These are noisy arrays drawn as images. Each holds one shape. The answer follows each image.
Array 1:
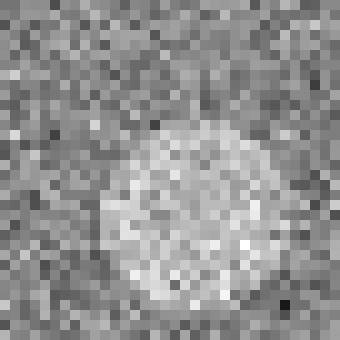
disc
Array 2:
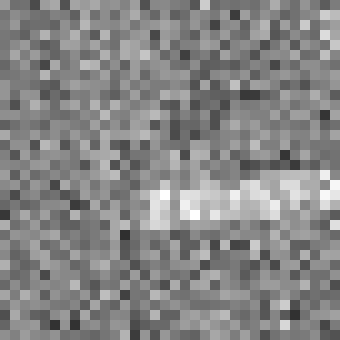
bar
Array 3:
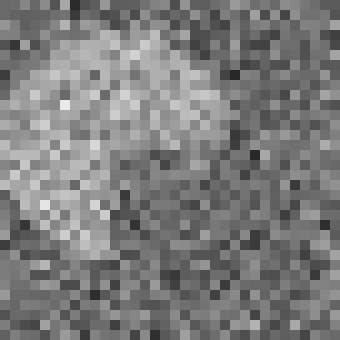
disc with a wedge cut out
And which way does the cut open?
down and right
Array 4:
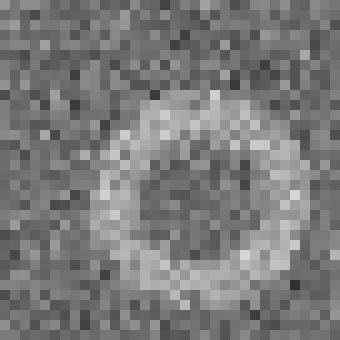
ring
